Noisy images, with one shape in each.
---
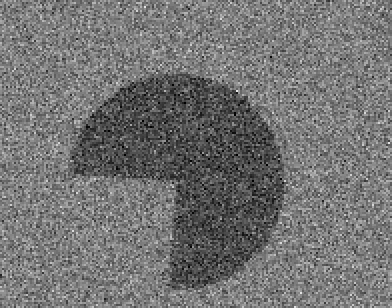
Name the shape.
disc with a wedge cut out
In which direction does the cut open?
down and left
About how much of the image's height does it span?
two thirds
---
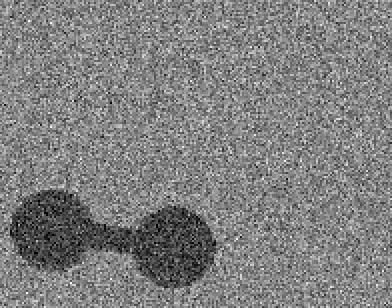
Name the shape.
dumbbell
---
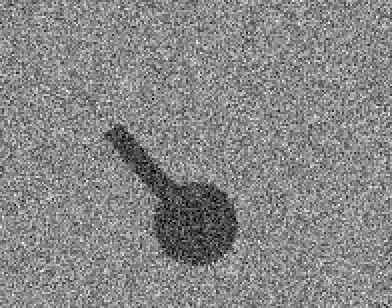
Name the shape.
lollipop
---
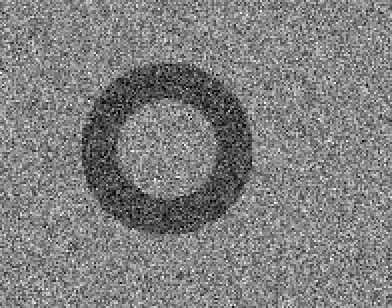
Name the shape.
ring
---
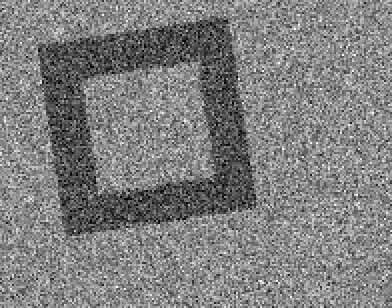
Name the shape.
square frame
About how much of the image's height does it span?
two thirds
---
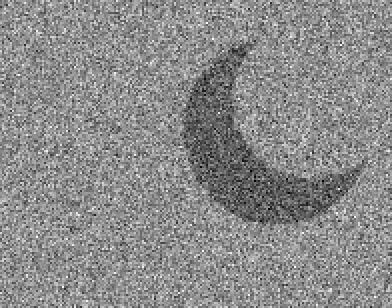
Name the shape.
crescent
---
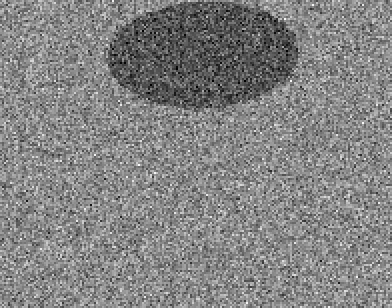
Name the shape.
ellipse
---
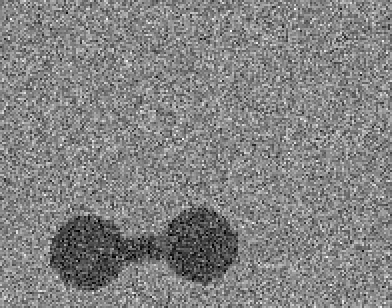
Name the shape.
dumbbell
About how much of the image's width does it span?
half
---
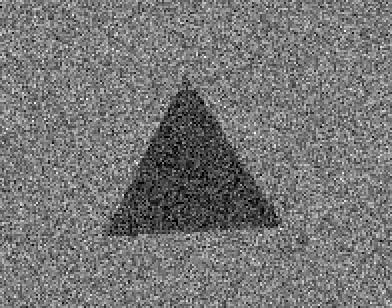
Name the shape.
triangle
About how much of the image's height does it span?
half
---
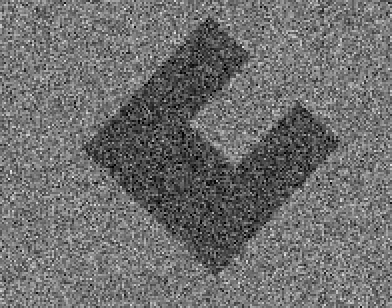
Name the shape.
square with a notch
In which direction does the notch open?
up and right
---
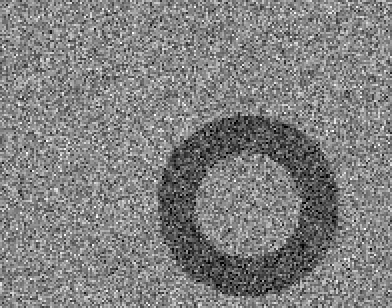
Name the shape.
ring
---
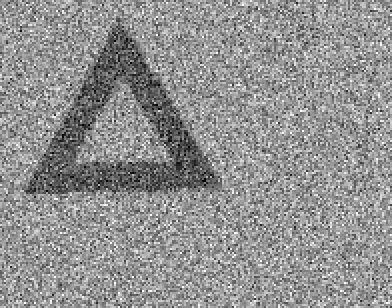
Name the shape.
triangle frame
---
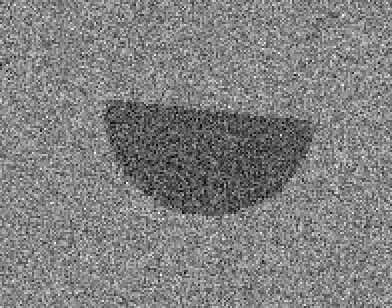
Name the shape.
half disc
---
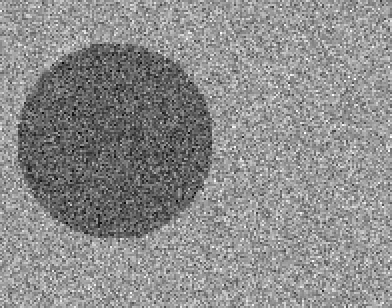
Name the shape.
disc
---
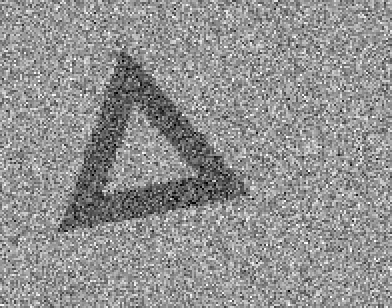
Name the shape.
triangle frame
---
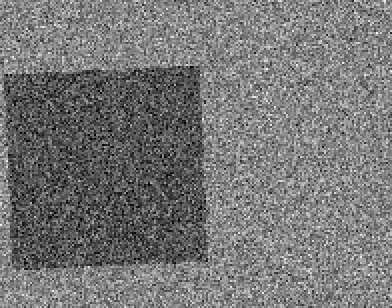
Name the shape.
square
